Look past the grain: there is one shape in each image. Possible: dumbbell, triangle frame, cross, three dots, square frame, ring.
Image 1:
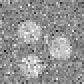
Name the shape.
three dots
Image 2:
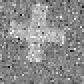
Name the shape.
cross
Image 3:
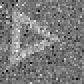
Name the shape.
triangle frame
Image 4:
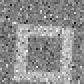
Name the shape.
square frame
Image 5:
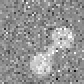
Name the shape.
dumbbell
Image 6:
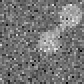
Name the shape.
dumbbell
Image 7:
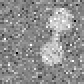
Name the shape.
dumbbell
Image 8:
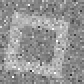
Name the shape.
square frame
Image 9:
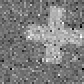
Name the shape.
cross
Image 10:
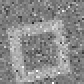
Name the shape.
square frame
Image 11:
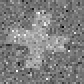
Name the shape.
cross
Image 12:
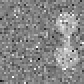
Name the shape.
dumbbell
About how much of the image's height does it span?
two thirds
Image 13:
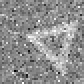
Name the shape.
triangle frame
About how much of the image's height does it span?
two thirds
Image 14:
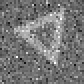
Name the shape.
triangle frame
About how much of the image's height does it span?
two thirds
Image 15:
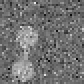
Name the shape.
dumbbell
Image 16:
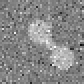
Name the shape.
dumbbell
